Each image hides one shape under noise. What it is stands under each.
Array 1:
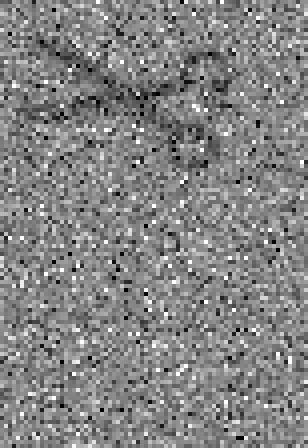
pair of scissors
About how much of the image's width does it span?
two thirds
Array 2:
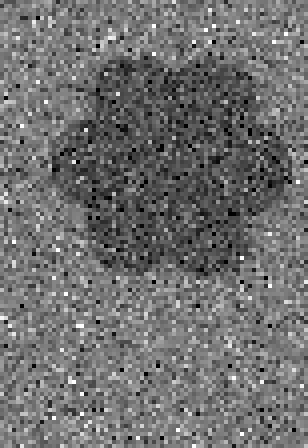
flower
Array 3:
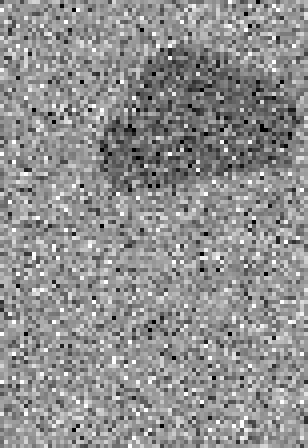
cloud
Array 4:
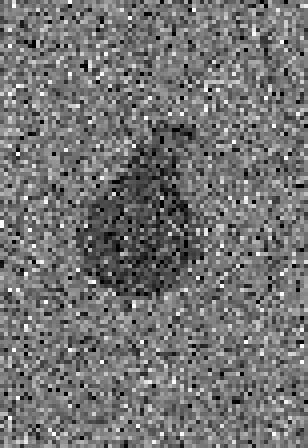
pear
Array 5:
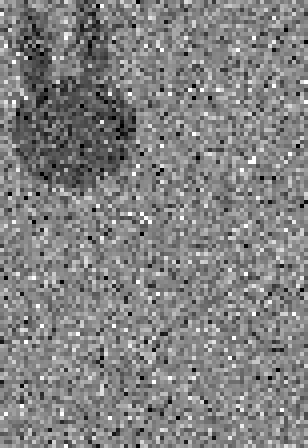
rabbit's head
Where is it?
top left
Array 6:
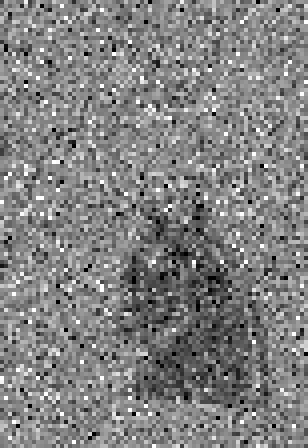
chess knight
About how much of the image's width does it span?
half
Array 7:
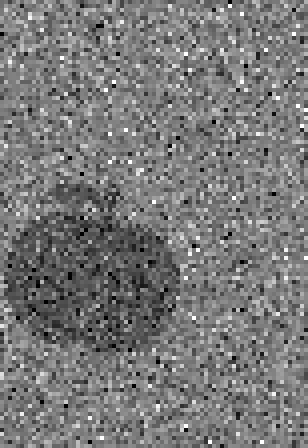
apple
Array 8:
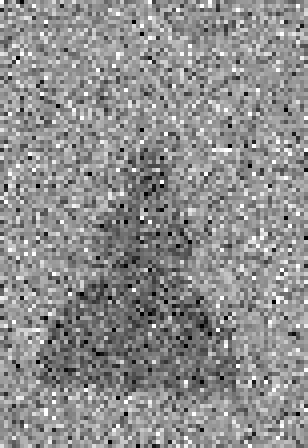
chess pawn
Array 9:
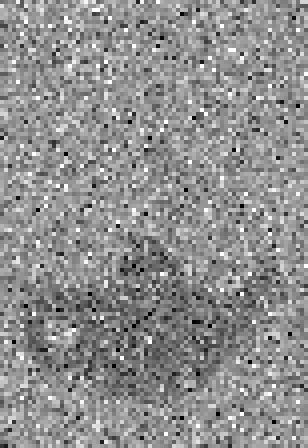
teapot
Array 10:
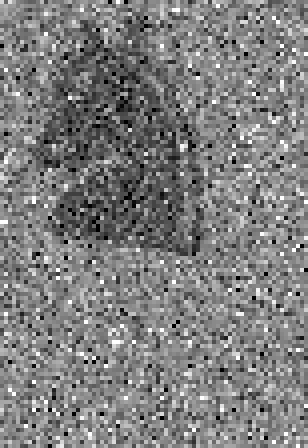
chess knight
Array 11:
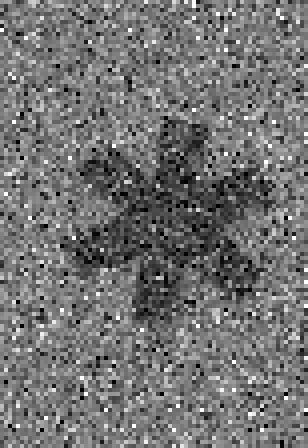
asterisk
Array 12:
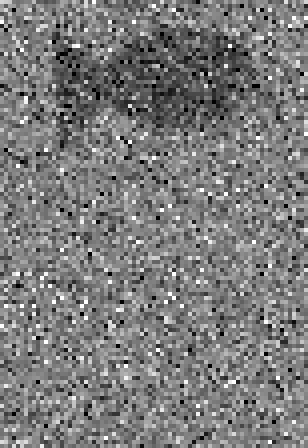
fish
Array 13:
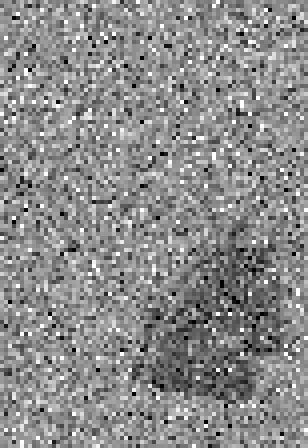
chess knight
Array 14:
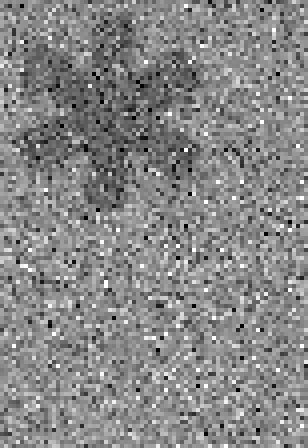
asterisk
